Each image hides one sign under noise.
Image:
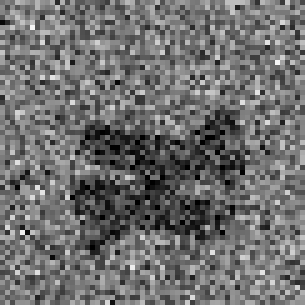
not-equal sign
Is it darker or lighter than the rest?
darker
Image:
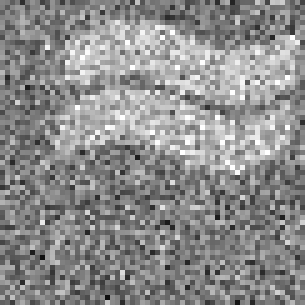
approximately sign
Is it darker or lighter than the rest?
lighter
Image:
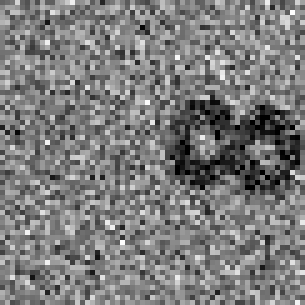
infinity sign
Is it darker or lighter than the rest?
darker
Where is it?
middle right
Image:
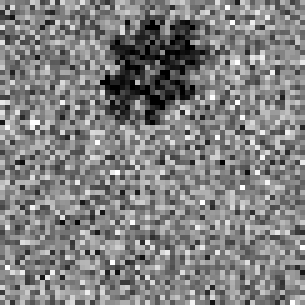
hash sign
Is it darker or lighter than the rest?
darker
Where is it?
top middle
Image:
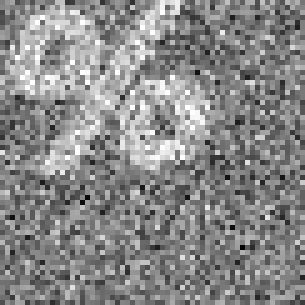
percent sign
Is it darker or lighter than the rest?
lighter
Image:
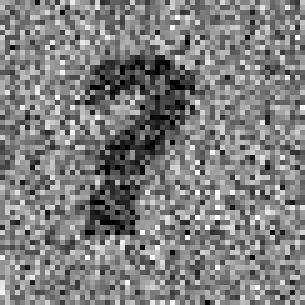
question mark
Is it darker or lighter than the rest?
darker
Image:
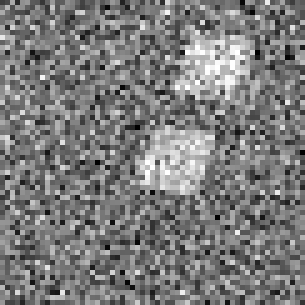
colon
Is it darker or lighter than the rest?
lighter
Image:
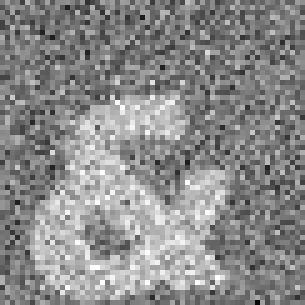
ampersand
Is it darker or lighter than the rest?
lighter
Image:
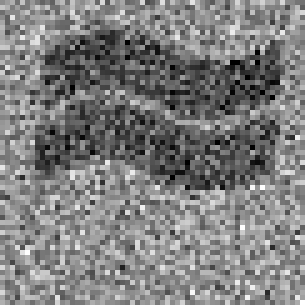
approximately sign
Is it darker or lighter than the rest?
darker
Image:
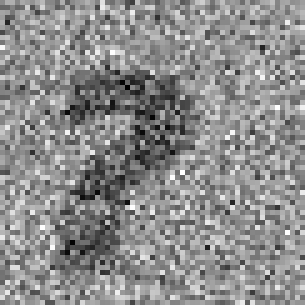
question mark
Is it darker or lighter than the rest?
darker
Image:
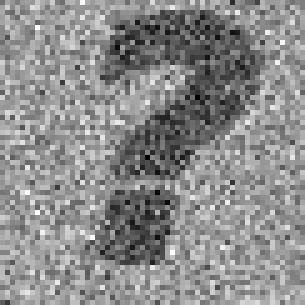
question mark
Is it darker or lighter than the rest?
darker
